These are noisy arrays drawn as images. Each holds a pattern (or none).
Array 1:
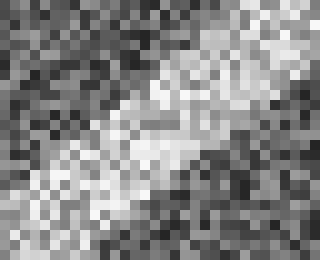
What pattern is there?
a diagonal band
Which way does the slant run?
bottom left to top right
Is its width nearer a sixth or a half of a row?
a half
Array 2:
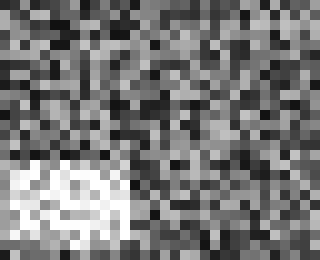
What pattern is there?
one block
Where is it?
bottom left
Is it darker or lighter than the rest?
lighter
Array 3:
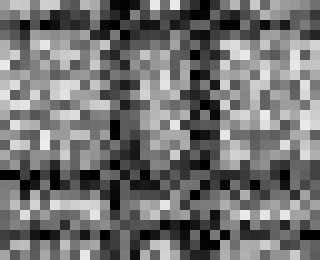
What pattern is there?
bands of rows crossing bands of columns
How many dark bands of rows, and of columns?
3 and 2
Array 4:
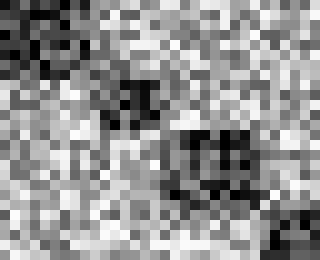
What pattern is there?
blocks along the diagonal
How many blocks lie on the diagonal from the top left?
4
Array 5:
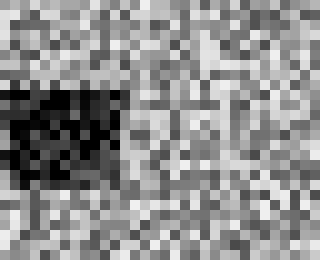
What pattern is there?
one block
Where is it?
middle left
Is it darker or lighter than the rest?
darker
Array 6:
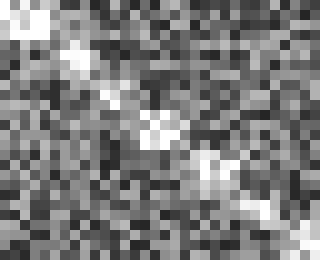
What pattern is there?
blocks along the diagonal
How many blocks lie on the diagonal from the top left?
7
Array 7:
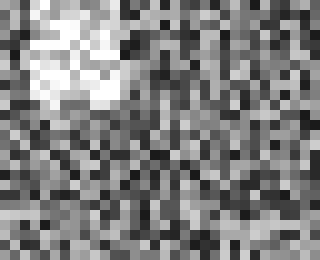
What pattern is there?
one block
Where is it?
top left
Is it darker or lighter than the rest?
lighter
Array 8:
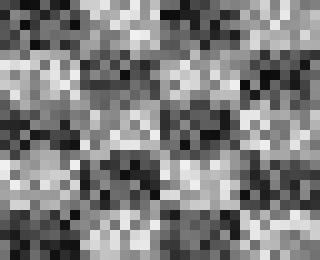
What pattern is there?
a checkerboard
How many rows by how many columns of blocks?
5 by 4
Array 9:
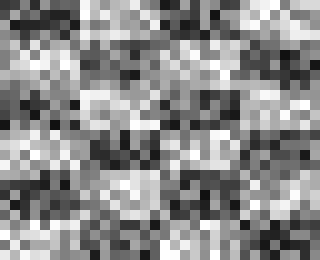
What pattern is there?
a checkerboard
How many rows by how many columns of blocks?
6 by 4
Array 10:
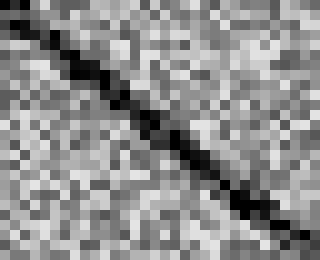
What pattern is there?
a diagonal band
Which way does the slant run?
top left to bottom right
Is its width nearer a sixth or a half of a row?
a sixth
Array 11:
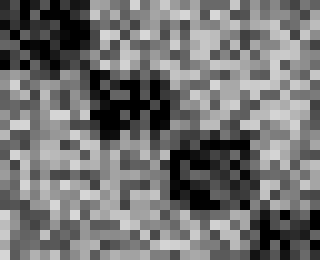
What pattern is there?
blocks along the diagonal
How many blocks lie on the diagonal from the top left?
4
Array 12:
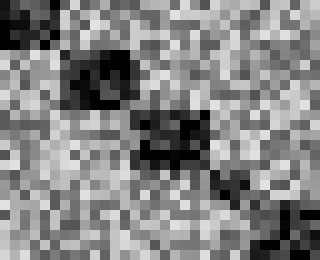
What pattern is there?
blocks along the diagonal
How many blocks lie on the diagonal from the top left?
5
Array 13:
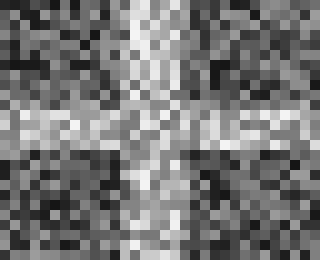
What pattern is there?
bands of rows crossing bands of columns
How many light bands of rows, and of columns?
1 and 1
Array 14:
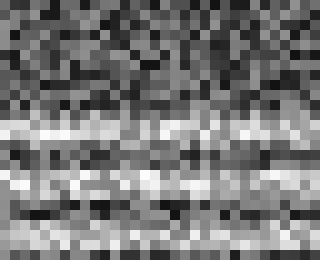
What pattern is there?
bands of rows
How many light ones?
3
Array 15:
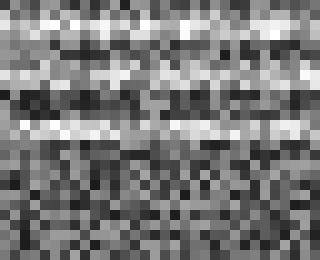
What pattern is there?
bands of rows
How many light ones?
3
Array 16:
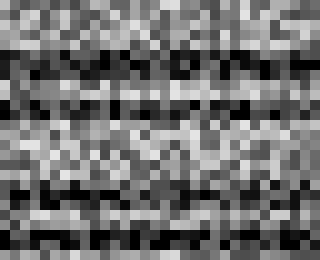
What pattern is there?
bands of rows
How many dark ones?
4
